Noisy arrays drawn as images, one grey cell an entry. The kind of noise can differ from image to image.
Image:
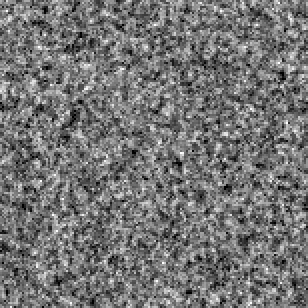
blotchy
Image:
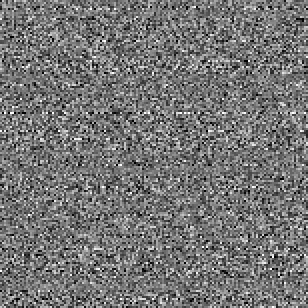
rows of uneven size
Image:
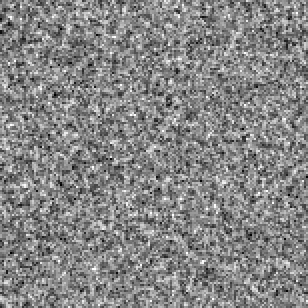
blotchy
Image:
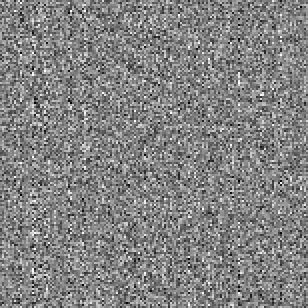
columns of uneven size
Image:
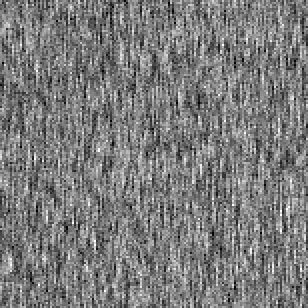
streaked along the columns
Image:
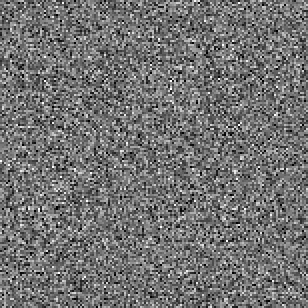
low rank plus noise
